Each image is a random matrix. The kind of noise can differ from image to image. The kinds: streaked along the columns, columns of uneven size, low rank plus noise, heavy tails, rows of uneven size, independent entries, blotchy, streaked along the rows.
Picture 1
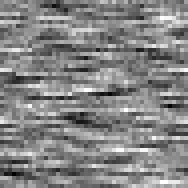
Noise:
streaked along the rows
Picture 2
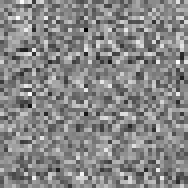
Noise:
low rank plus noise
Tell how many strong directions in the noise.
three or four
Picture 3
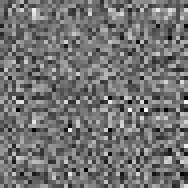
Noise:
low rank plus noise
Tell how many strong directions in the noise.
one
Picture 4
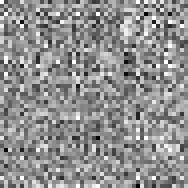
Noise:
low rank plus noise
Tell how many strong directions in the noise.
three or four
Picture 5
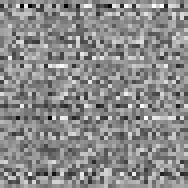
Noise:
rows of uneven size
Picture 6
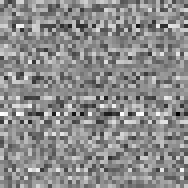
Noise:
rows of uneven size
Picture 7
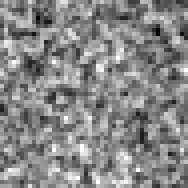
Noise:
blotchy
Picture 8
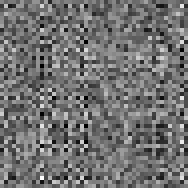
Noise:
low rank plus noise
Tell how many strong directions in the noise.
one
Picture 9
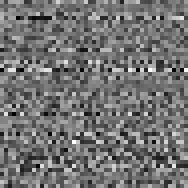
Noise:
rows of uneven size
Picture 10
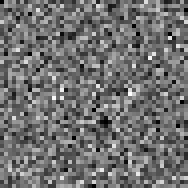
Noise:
independent entries
